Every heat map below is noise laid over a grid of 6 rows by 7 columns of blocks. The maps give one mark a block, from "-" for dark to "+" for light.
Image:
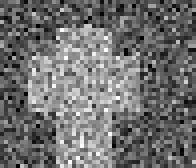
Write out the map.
- - - - - - -
- - + + - - -
- + + + + - -
- + + + + - -
- - + + - - -
- - + + - - -
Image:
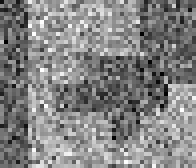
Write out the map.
- + + + + - -
- + + + + - -
- + + - - - -
- + - - - - +
- + + + - + +
- + + + + + +
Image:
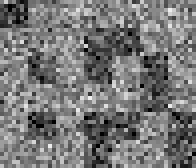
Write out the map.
- + + + + + +
+ + + - - + +
+ - + - + - +
+ + + + + - +
+ - + - - + -
+ + + - + + -
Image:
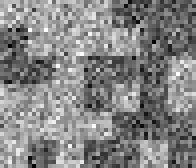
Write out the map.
+ + + + - - -
- + + + + - -
- - + - - - +
+ + + - + - +
+ + + + - - -
+ - + - - + -
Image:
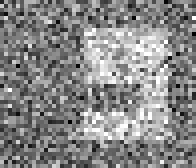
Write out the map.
- - - - - - -
- - - + + + -
- - - + + + -
- - - - - + -
- - - + + + -
- - - - - - -
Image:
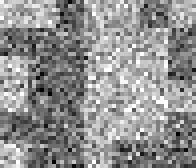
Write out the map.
+ + - + + - +
- - - + + + -
+ - - + + + -
+ - - + + + +
- - - + + + -
+ - - + - - -
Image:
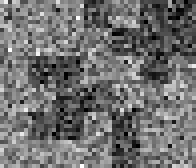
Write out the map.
+ + + - + - -
+ + + + - - -
+ - - + + - +
+ + - - + + +
+ - - + - + +
+ + + + - + +
